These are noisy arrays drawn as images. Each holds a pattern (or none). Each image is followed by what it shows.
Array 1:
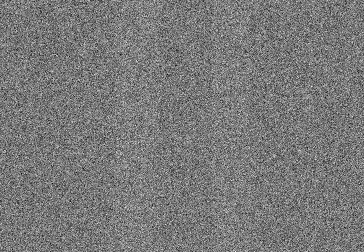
bands of columns
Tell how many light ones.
2
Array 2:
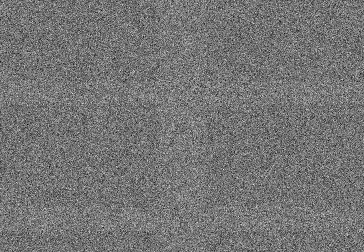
bands of rows crossing bands of columns
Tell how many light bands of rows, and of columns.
2 and 1
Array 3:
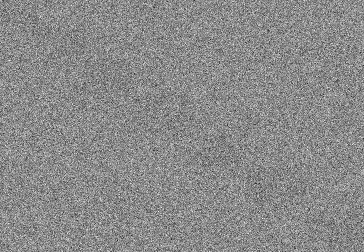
blocks along the diagonal
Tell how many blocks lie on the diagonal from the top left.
7
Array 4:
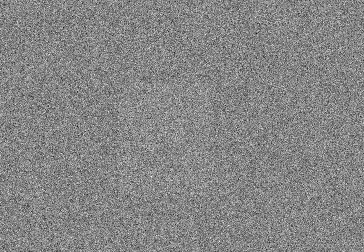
one block
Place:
centre
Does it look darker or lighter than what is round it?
lighter
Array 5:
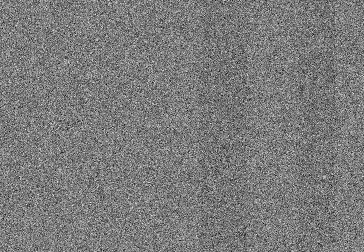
bands of columns
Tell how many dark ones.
2
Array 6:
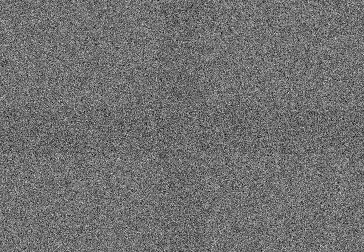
bands of rows crossing bands of columns
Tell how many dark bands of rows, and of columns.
1 and 1
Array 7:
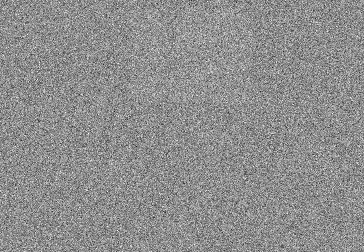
one block
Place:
top middle
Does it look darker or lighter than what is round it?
lighter
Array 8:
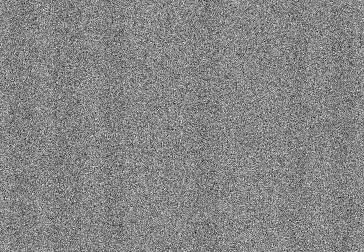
bands of columns
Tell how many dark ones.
6
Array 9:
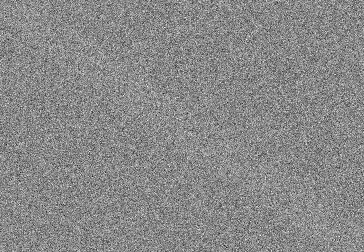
a diagonal band
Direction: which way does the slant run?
top left to bottom right
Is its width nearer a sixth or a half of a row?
a sixth
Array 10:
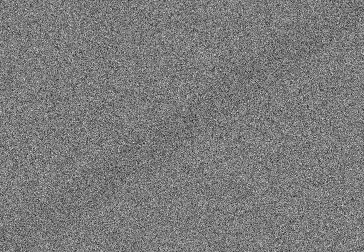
a diagonal band
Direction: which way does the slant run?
bottom left to top right
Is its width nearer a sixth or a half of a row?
a sixth
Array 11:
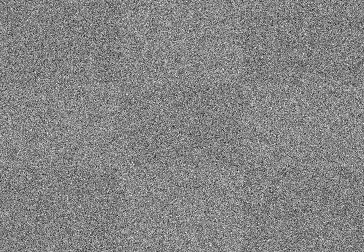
a checkerboard
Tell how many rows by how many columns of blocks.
3 by 3
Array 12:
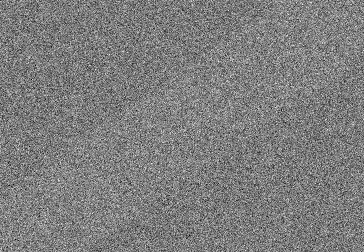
a diagonal band
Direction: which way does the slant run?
bottom left to top right
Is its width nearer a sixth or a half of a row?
a half
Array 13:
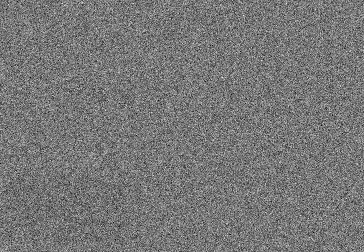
one block
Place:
bottom left
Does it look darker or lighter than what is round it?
darker
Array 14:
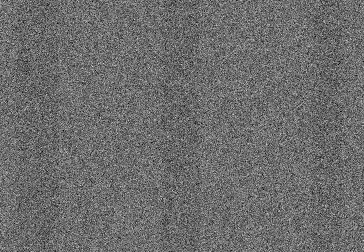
bands of columns
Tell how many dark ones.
3
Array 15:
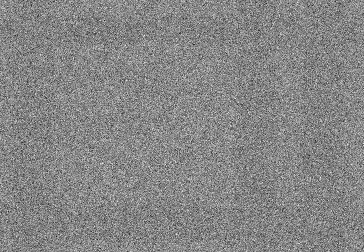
bands of rows crossing bands of columns
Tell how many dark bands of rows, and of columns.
2 and 3
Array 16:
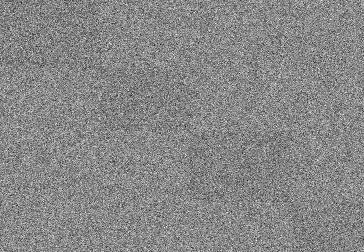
blocks along the diagonal
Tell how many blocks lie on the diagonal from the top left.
4
